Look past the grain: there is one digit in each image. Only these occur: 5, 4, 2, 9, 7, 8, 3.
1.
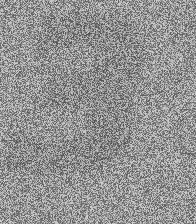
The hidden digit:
3
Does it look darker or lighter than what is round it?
darker
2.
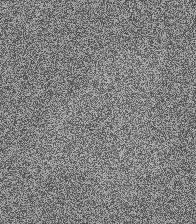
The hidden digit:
4
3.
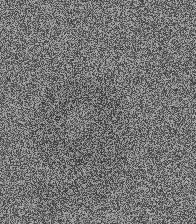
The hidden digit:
9
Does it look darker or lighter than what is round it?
darker
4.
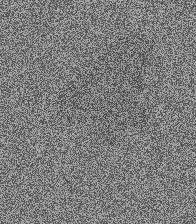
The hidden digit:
4
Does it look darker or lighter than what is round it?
darker
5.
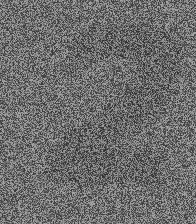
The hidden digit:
2
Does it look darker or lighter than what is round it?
darker
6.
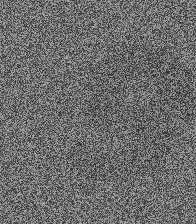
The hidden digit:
9
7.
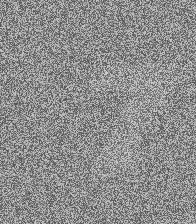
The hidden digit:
7
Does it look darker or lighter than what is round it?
lighter
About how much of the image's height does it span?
half
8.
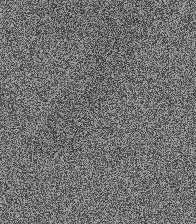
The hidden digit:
7
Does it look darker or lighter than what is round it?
darker
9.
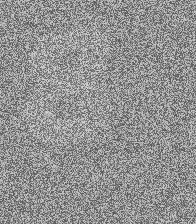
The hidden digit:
8
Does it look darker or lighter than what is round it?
lighter
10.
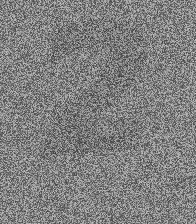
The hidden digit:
2
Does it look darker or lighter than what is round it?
darker
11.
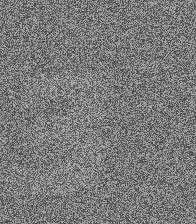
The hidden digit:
3
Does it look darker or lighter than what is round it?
lighter
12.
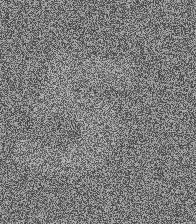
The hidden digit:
5
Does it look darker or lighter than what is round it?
lighter
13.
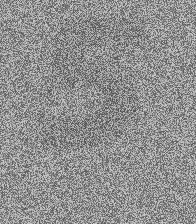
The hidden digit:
5
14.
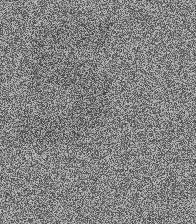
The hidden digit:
5
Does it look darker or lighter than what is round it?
darker
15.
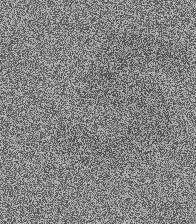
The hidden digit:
5
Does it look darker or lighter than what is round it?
darker
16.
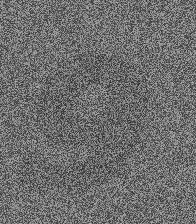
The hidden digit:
9
